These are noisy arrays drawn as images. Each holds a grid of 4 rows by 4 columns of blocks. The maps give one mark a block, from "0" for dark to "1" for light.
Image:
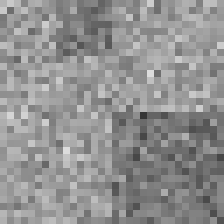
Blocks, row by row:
1 0 1 1
1 1 1 1
1 1 0 0
1 1 0 0
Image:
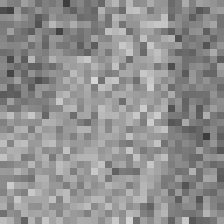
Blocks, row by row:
0 0 1 0
0 1 1 0
1 1 1 0
1 1 1 0
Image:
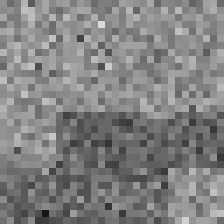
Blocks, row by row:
1 1 1 1
1 1 1 1
1 0 0 0
0 0 0 1
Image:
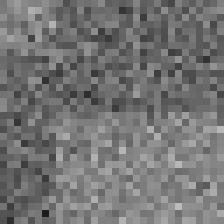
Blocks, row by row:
1 0 0 0
0 0 0 0
0 1 1 1
0 1 1 1
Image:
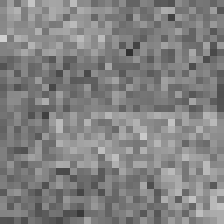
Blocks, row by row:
1 1 0 0
0 0 0 0
0 1 1 1
0 0 0 1
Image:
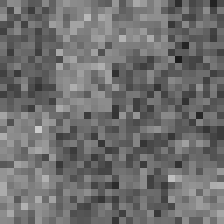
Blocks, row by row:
0 1 1 0
0 1 0 0
1 0 0 0
1 0 0 1
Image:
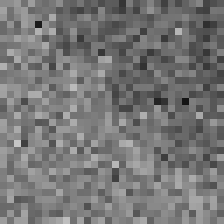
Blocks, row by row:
1 0 0 0
1 1 0 0
1 1 1 0
1 1 1 1
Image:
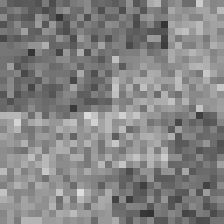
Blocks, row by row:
0 0 0 1
0 0 1 1
1 1 1 0
1 1 0 0
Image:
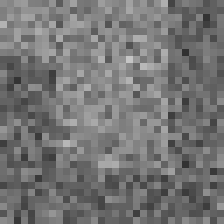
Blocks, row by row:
1 1 1 0
0 1 1 0
0 1 1 0
0 0 0 0
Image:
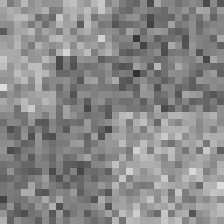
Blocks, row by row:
1 1 0 0
1 0 0 0
0 0 1 1
0 0 1 1
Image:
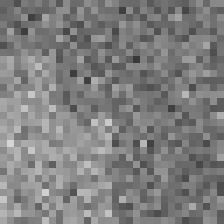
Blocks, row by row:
0 0 0 0
1 0 0 0
1 1 0 0
1 1 0 0
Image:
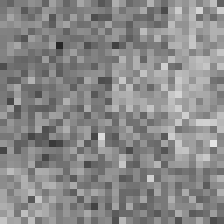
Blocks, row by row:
0 0 0 1
0 0 1 1
0 0 0 1
1 0 0 0
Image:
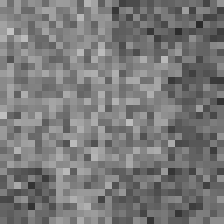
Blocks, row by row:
1 1 0 0
1 1 1 0
1 1 1 0
0 1 0 0
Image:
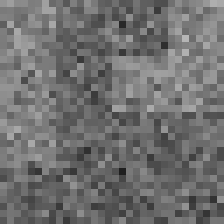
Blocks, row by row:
1 0 0 1
1 0 1 1
1 0 0 0
0 0 0 0
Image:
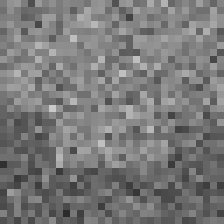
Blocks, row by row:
1 1 1 1
1 1 1 1
0 1 1 0
0 0 0 0
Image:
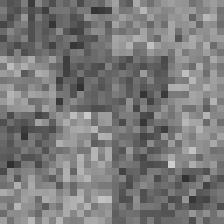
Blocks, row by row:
0 0 1 1
1 0 0 1
0 1 0 1
1 1 0 0
